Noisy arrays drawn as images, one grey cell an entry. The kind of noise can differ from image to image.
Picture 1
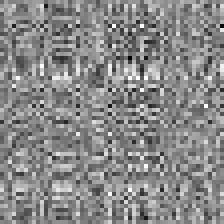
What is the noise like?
low rank plus noise
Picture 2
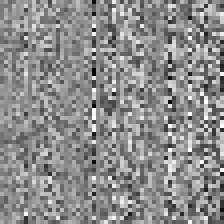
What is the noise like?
columns of uneven size
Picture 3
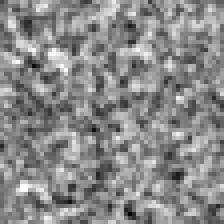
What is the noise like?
blotchy
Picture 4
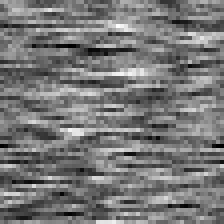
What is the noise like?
streaked along the rows
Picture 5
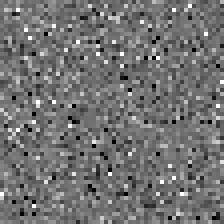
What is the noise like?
heavy tails
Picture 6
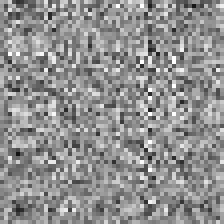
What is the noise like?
low rank plus noise
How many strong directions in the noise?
three or four
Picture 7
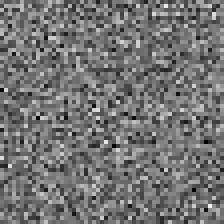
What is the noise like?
independent entries
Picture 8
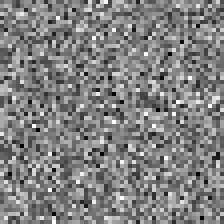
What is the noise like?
independent entries
